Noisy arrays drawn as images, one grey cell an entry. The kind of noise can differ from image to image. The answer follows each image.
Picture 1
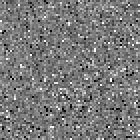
heavy tails
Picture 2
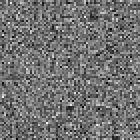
low rank plus noise
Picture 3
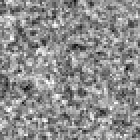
blotchy
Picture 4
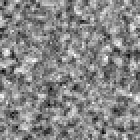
blotchy
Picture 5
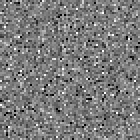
heavy tails
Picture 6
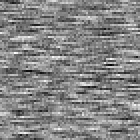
streaked along the rows
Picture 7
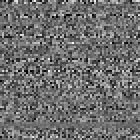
rows of uneven size
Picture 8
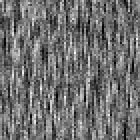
streaked along the columns
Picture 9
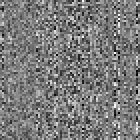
columns of uneven size
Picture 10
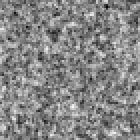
blotchy
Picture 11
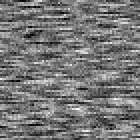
streaked along the rows
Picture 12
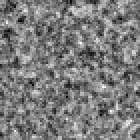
blotchy
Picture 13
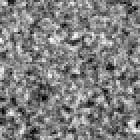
blotchy
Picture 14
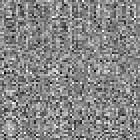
low rank plus noise
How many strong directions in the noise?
three or four
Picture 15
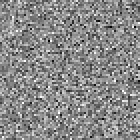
independent entries
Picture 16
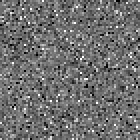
heavy tails
